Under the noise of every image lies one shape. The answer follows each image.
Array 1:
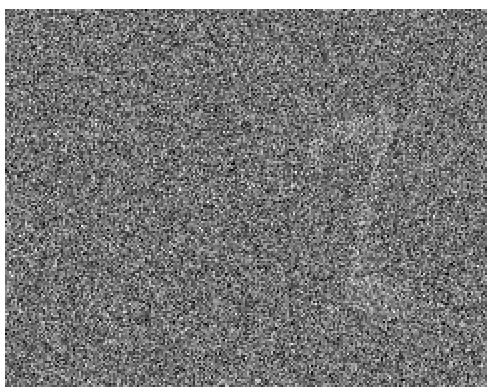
light musical note
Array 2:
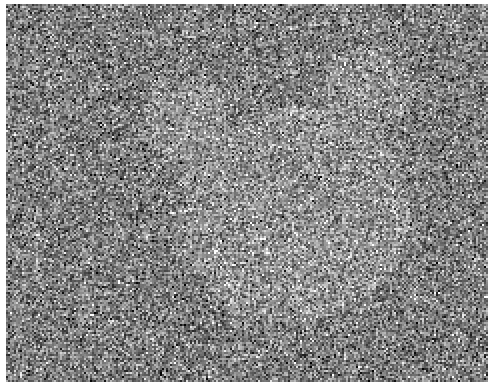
light bear's head
